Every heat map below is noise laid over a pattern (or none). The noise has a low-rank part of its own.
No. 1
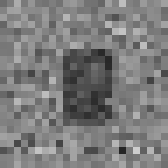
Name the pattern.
one block
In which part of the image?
centre
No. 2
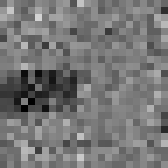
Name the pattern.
one block
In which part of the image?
middle left
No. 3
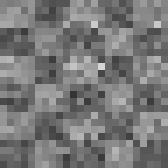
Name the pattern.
a checkerboard
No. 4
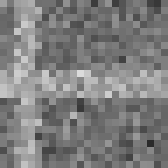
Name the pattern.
bands of rows crossing bands of columns
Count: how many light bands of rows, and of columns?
1 and 1
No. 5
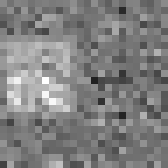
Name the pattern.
one block
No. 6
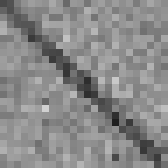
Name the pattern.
a diagonal band
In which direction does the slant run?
top left to bottom right
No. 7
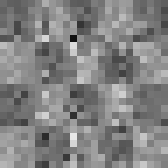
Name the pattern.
a checkerboard
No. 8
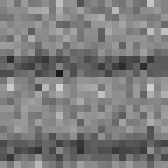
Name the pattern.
bands of rows
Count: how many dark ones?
2
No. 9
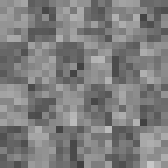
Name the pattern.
a checkerboard
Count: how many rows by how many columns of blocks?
4 by 6
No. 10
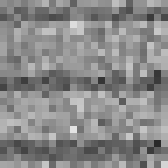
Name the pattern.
bands of rows
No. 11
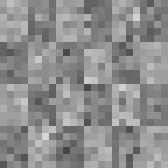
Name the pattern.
a checkerboard
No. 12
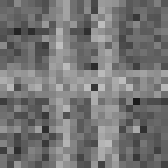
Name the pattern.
bands of rows crossing bands of columns
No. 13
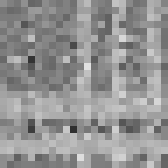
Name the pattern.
bands of rows crossing bands of columns
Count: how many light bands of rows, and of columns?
2 and 3
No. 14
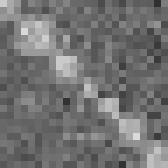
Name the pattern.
blocks along the diagonal
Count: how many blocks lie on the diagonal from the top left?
7
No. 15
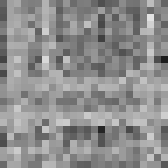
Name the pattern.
bands of rows crossing bands of columns
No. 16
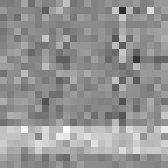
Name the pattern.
one band of rows
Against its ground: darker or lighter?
lighter
